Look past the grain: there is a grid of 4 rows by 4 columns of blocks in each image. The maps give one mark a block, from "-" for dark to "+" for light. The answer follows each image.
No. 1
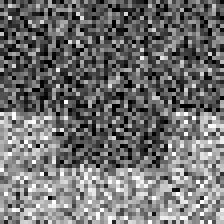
- - - -
- - - -
+ - - +
+ + + +
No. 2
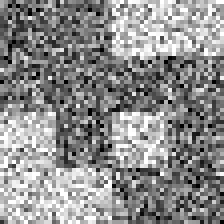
- - + +
- - - -
+ - + -
+ + - -
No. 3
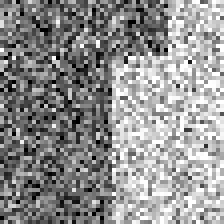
- - - +
- - + +
- - + +
- - + +
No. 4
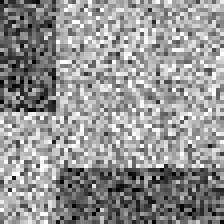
- + + +
- + + +
+ + + +
+ - - -
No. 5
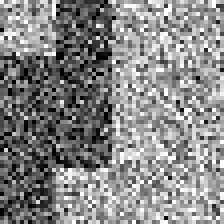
+ - + +
- - + +
- - + +
- + + +
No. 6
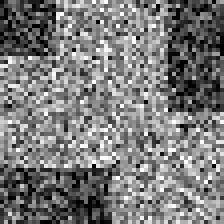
- + + -
+ + + -
+ + + +
- - + +
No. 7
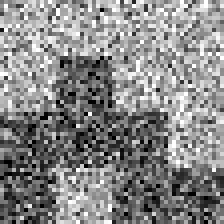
+ + + +
+ - + +
- - - +
- + - -
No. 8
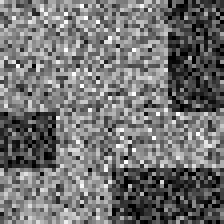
+ + + -
+ + + -
- + + +
+ + - -
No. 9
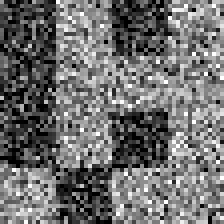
- + - +
- + + +
- + - +
+ - + +
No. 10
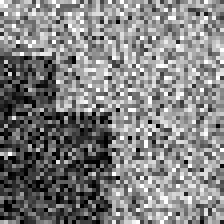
+ + + +
- + + +
- - + +
- - + +
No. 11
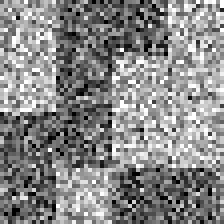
+ - - +
+ - + +
- - + +
- + - -
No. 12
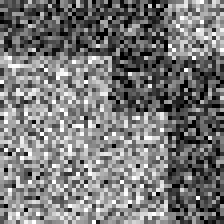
- - - +
+ + - -
+ + + -
+ + + -
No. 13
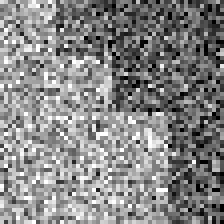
+ - - -
+ + - -
+ + + -
+ + + -
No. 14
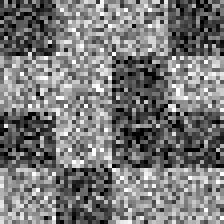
- + + -
+ + - +
- + - -
+ - + +
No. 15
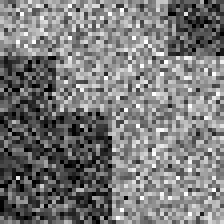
+ + + -
- + + +
- - + +
- - + +
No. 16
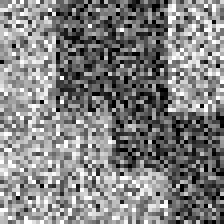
+ - - +
+ - - +
+ + - -
+ + + -
